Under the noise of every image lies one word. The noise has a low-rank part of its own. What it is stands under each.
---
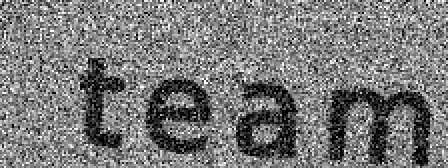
team
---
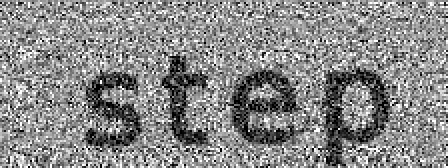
step
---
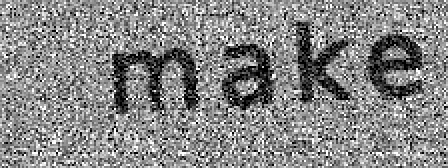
make
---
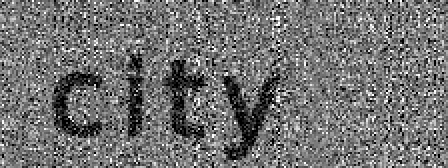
city
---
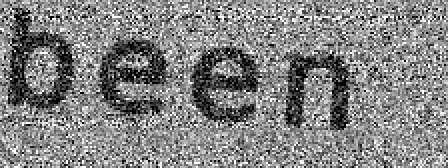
been
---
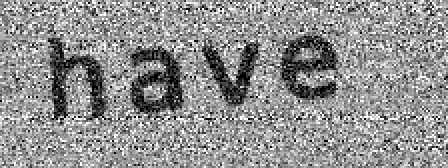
have
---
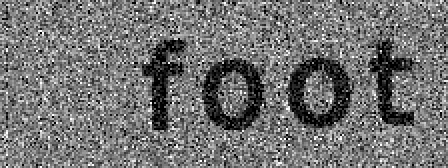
foot
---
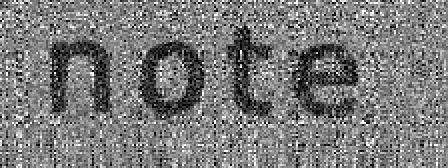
note
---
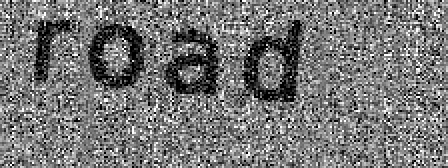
road
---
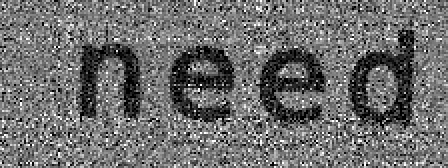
need
